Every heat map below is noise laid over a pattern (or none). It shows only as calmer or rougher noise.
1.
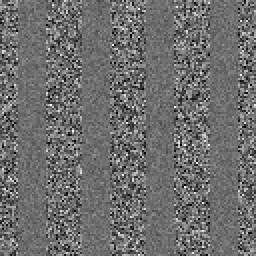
vertical stripes
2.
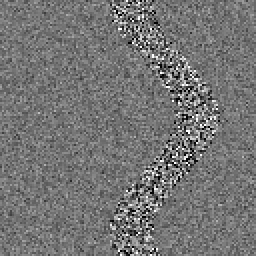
a wavy band
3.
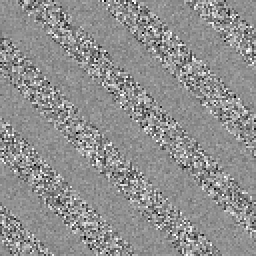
diagonal stripes
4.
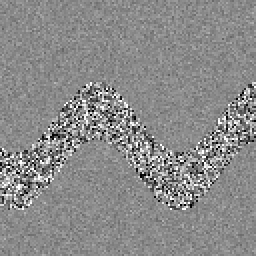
a wavy band
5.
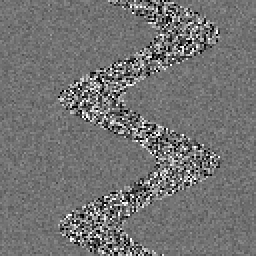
a wavy band
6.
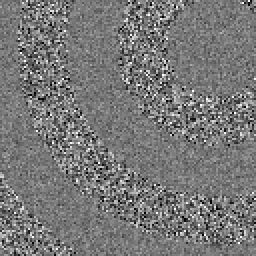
rings round one point
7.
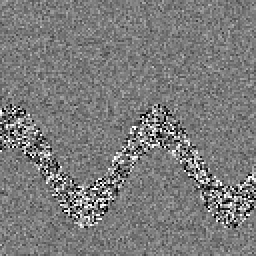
a wavy band
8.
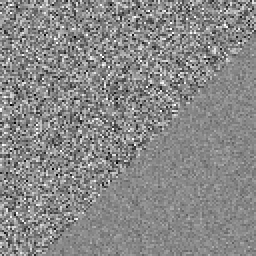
a sharp edge
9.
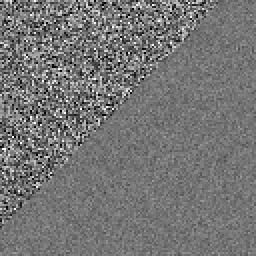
a sharp edge
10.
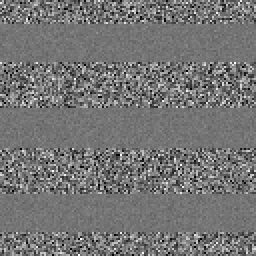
horizontal stripes
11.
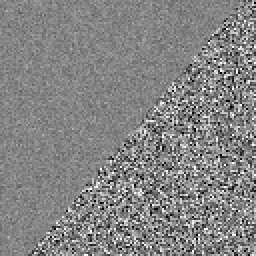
a sharp edge
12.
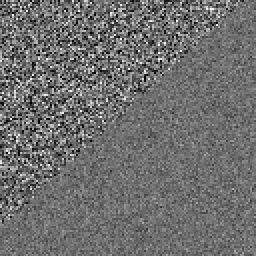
a sharp edge
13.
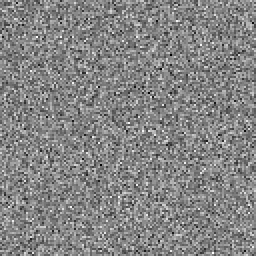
only noise
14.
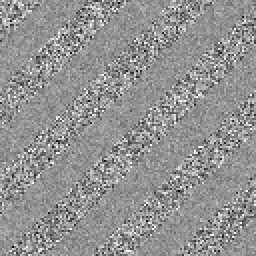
diagonal stripes
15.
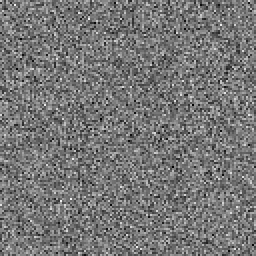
only noise
